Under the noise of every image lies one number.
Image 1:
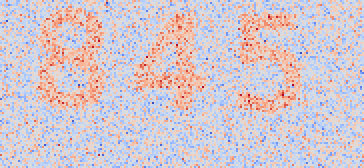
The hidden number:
845
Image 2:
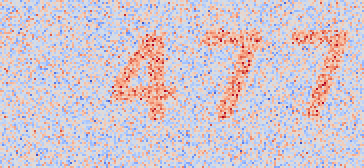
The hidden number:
477
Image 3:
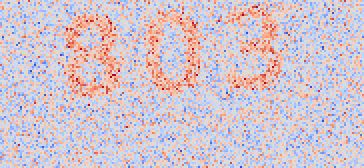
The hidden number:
803
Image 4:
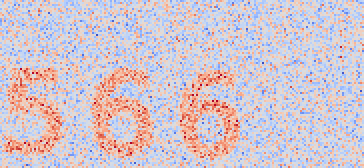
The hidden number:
566
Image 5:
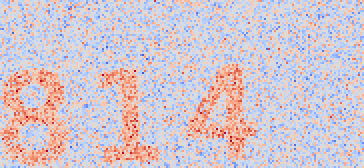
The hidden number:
814
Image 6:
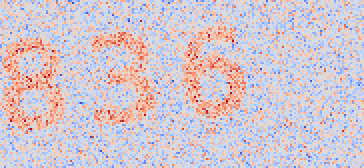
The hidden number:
836
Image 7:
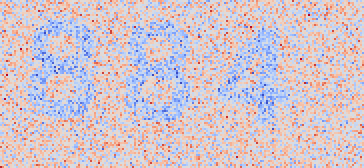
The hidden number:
884
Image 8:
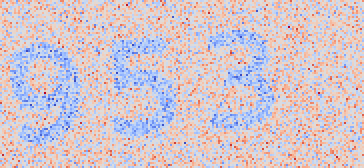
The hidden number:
953
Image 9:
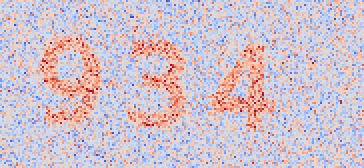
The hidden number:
934
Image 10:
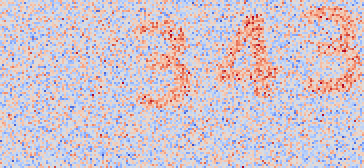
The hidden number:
343
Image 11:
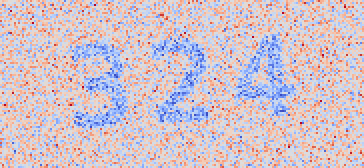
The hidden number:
324
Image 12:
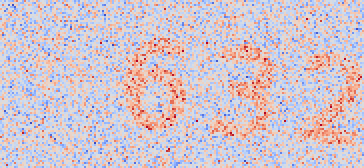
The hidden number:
632
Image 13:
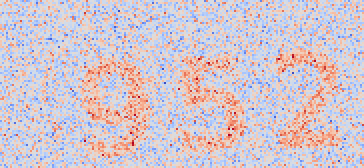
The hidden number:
952
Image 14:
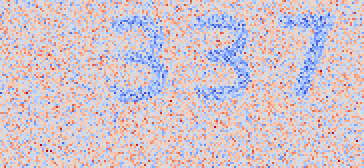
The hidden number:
337
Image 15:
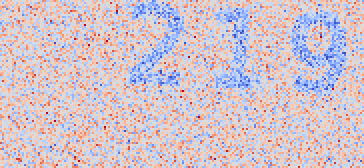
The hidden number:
219
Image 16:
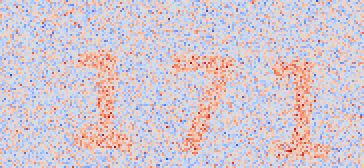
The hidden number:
171
